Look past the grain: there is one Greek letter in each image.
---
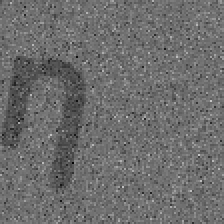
eta
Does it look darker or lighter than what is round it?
darker
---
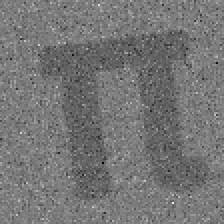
pi
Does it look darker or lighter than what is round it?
darker
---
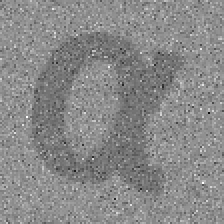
alpha
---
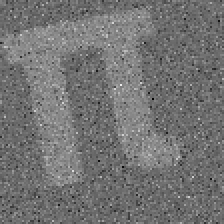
pi
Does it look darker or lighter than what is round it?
lighter
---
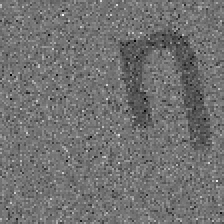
eta
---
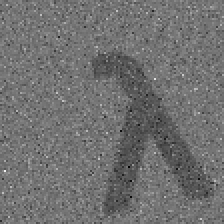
lambda
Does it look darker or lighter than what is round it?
darker
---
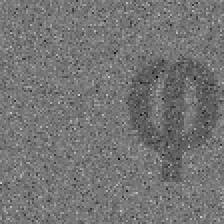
phi
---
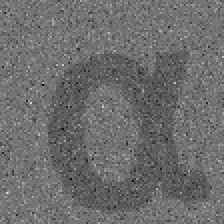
alpha
